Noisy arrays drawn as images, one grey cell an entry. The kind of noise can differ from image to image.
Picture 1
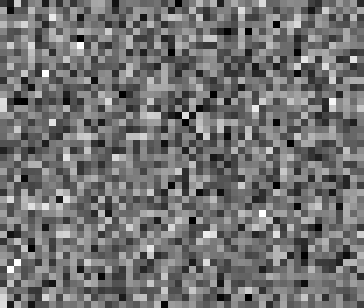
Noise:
independent entries
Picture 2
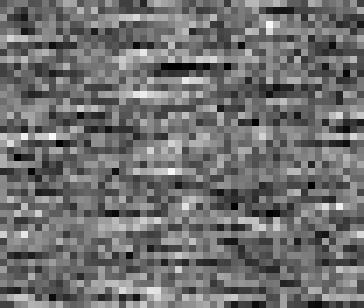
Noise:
streaked along the rows
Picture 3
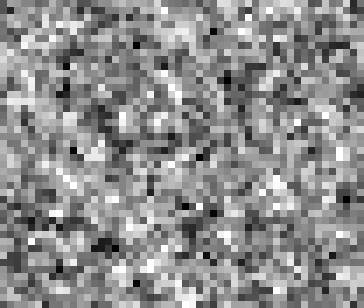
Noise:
blotchy
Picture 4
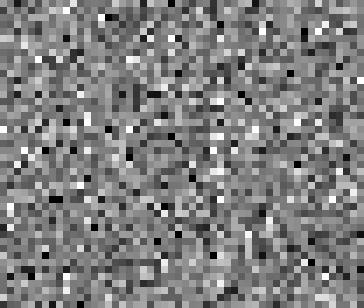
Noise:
heavy tails
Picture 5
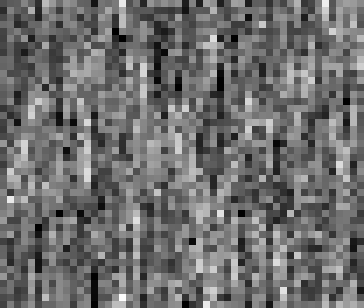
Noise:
streaked along the columns
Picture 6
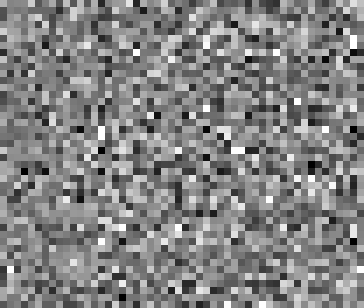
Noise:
low rank plus noise
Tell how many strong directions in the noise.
one
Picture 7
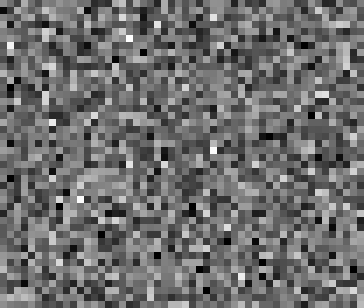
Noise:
independent entries
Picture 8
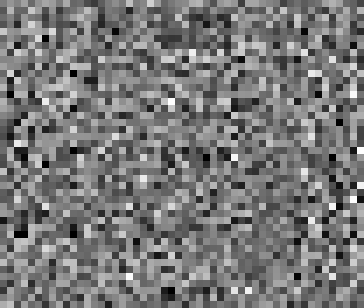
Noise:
low rank plus noise
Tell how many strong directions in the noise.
two
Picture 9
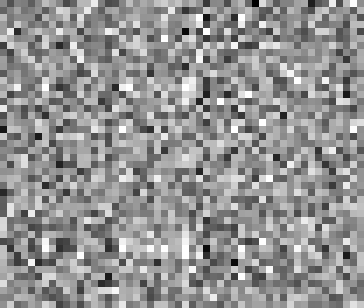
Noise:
low rank plus noise
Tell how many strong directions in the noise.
two
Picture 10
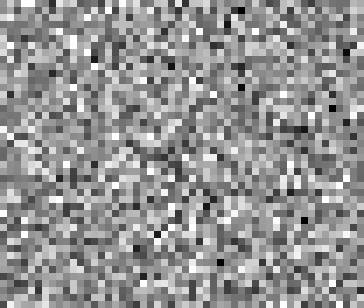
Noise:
independent entries
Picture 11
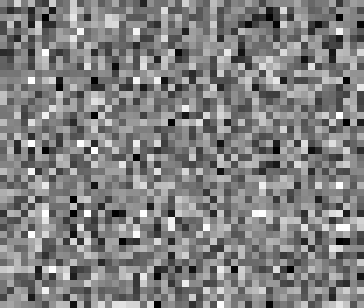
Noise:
low rank plus noise
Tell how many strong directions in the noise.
five to eight
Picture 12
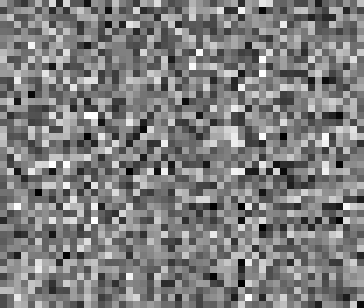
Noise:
low rank plus noise
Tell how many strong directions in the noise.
two
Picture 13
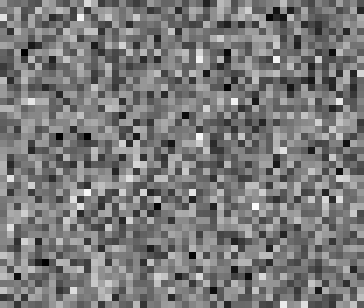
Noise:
independent entries
